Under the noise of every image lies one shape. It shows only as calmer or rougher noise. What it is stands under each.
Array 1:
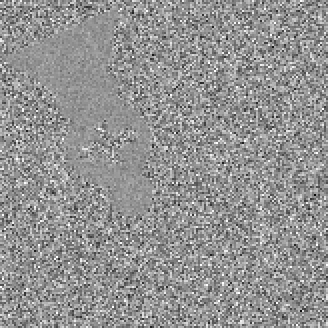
chess bishop
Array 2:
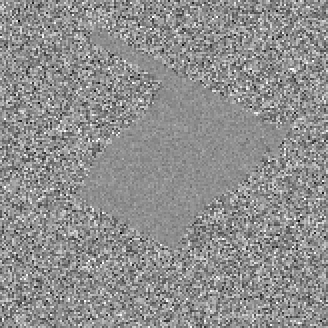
flag
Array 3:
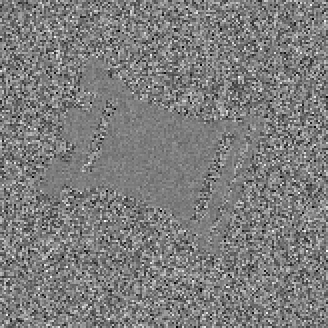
chess rook
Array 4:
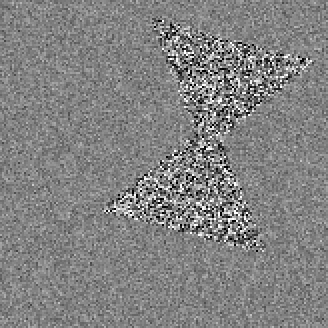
bow tie
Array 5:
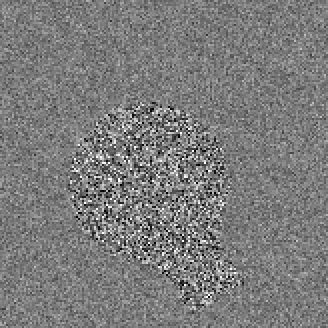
light bulb
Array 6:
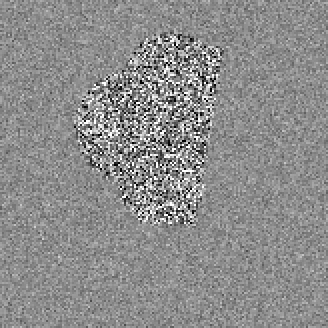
cloud
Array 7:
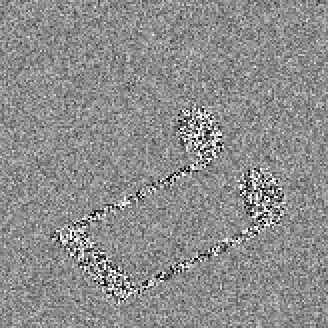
pair of musical notes
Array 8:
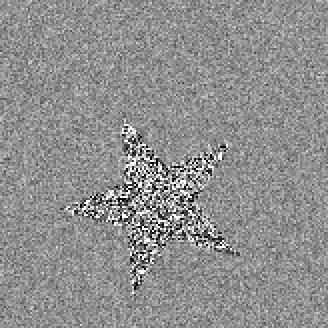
star
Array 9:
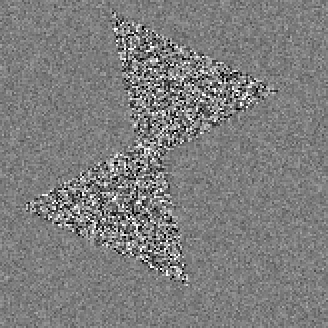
bow tie
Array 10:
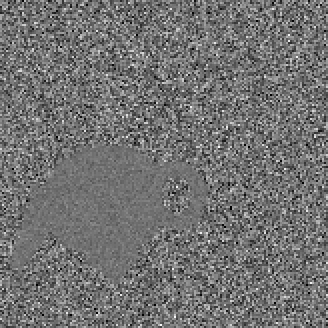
teapot
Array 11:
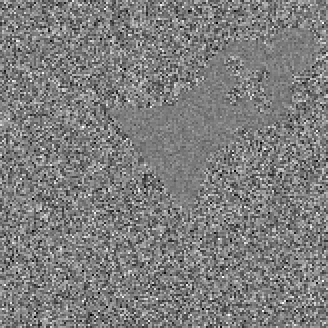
chess bishop
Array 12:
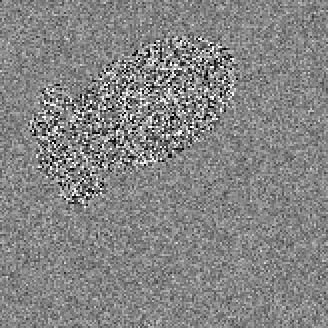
footprint
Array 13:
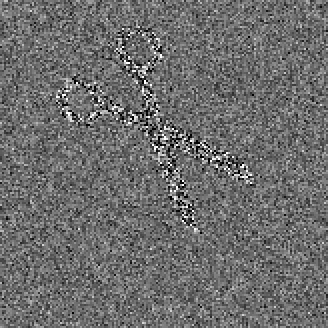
pair of scissors
